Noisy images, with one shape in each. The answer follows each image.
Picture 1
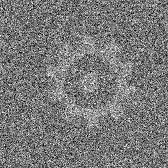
gear
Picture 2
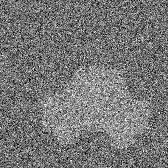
car
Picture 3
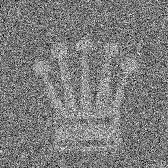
chess queen
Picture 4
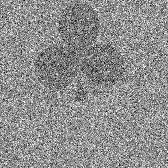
club
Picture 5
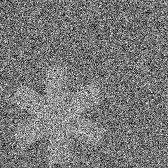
asterisk
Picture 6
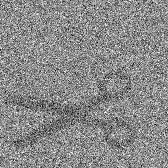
pair of scissors
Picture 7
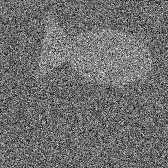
fish
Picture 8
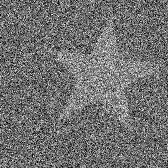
star
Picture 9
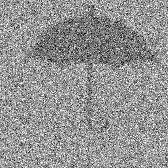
umbrella
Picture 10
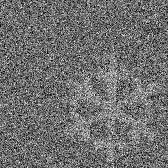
snowflake
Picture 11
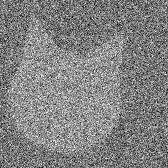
cat's head
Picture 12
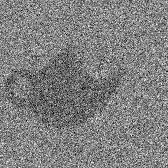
teapot
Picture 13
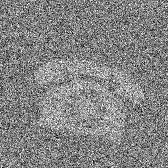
telephone
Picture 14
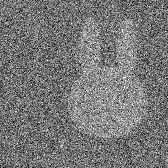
rabbit's head
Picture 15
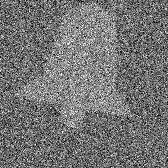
bell
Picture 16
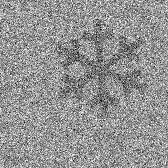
snowflake
